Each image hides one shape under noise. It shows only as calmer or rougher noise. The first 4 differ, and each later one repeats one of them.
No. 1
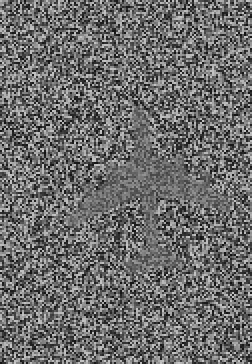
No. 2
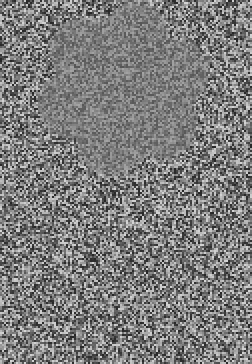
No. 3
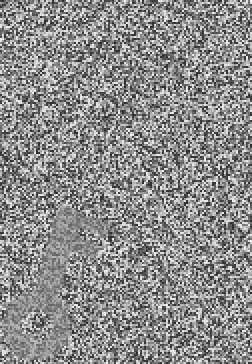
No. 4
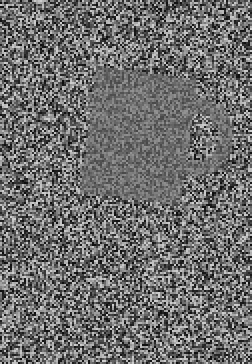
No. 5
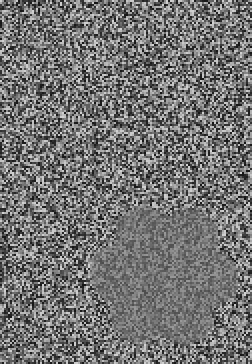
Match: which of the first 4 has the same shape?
2
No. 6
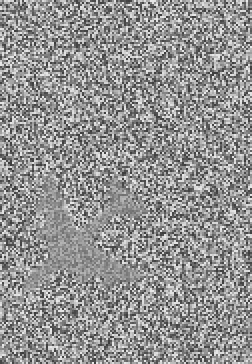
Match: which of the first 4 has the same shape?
1
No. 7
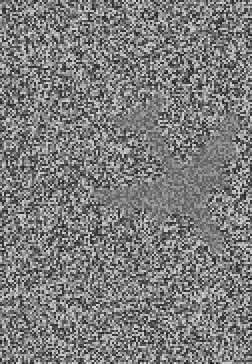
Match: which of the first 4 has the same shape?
1
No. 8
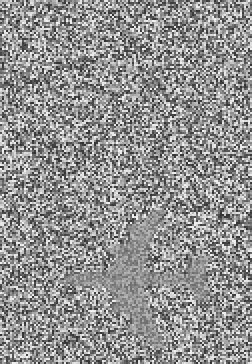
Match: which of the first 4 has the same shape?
1
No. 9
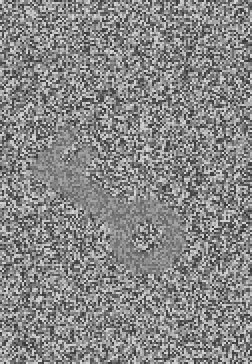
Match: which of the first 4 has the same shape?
3
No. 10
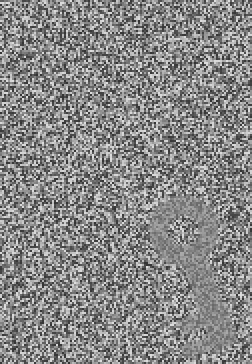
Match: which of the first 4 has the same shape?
3
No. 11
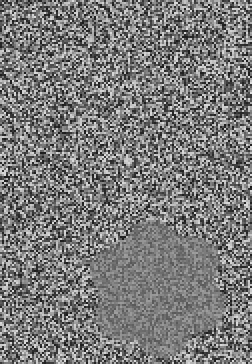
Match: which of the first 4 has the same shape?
2
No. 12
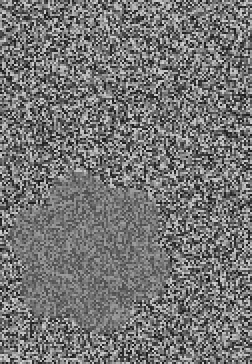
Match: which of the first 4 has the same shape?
2
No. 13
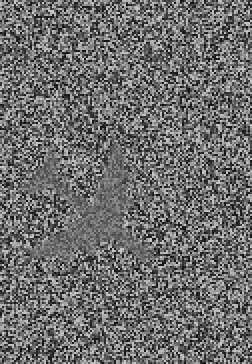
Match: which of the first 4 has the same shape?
1
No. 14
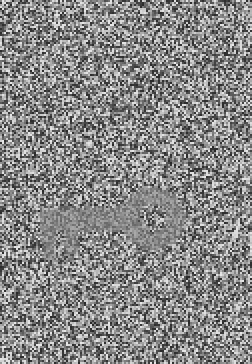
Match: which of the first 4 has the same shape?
3
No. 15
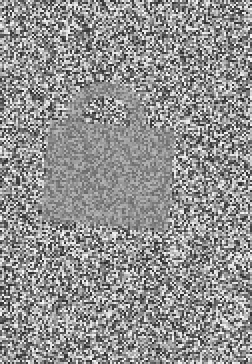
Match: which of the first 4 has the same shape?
4
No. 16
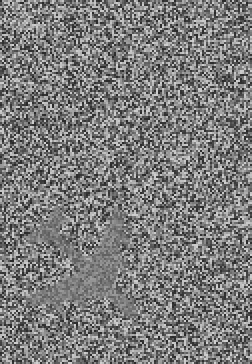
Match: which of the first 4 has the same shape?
1
